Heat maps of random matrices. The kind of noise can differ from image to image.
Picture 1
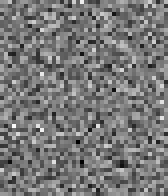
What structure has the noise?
low rank plus noise
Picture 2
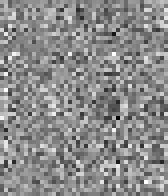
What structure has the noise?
low rank plus noise
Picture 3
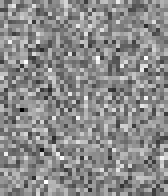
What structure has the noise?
independent entries
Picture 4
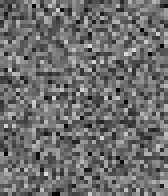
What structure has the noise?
independent entries
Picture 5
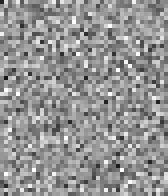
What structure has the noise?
independent entries
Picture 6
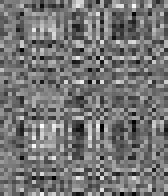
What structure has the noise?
low rank plus noise
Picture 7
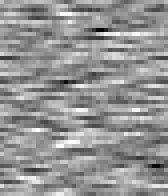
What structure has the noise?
streaked along the rows
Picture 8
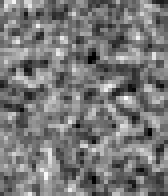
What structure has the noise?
blotchy
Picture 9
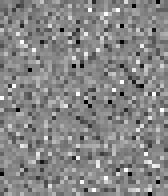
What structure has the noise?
heavy tails
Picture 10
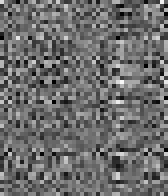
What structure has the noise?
low rank plus noise
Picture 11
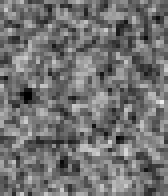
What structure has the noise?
blotchy
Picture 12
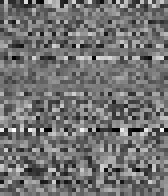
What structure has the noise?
rows of uneven size
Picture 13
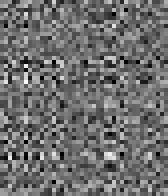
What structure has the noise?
low rank plus noise
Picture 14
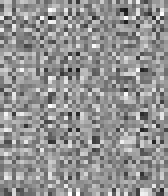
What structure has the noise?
low rank plus noise
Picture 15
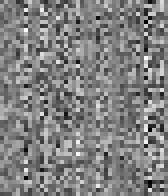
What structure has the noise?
columns of uneven size
